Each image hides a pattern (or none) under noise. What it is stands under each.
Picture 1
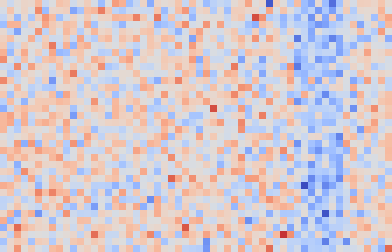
one vertical stripe
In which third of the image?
right
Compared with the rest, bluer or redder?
bluer
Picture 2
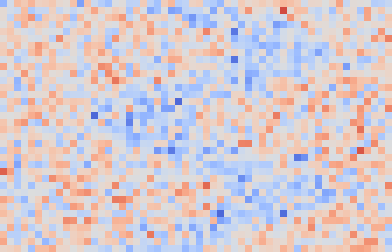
a wavy band
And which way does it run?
top to bottom
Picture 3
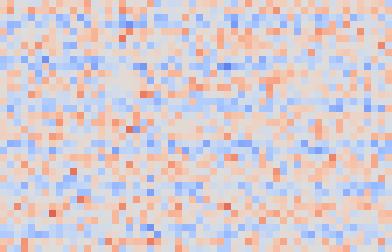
horizontal stripes
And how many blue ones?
6
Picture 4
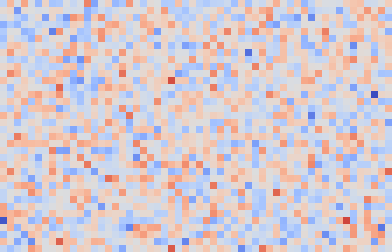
only noise
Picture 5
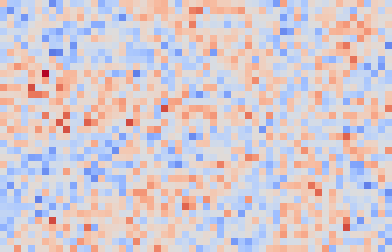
spokes from one point
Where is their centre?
middle right
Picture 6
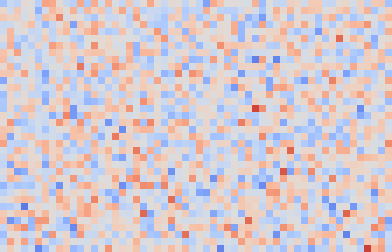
only noise
